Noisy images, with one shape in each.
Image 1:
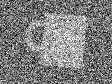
cup
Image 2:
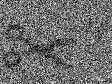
pair of scissors
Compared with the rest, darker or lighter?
darker
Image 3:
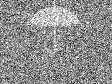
umbrella
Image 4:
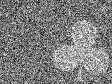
club
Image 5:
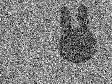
rabbit's head
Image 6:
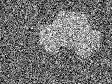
car
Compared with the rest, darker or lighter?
lighter
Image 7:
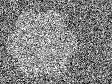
flower
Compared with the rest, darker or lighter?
lighter
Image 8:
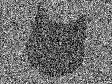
cat's head
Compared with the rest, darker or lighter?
darker
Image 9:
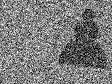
chess pawn
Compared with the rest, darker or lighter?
darker
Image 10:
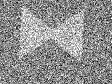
bow tie
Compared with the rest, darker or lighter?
lighter
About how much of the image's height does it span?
two thirds
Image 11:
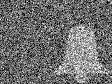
bell
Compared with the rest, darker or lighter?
lighter
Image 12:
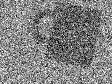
cup
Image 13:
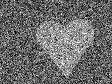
heart
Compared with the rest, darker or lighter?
lighter
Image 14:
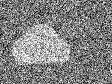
cloud
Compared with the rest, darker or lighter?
lighter
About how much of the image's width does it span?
half
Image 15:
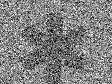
asterisk
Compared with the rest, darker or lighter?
darker
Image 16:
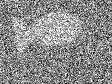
fish
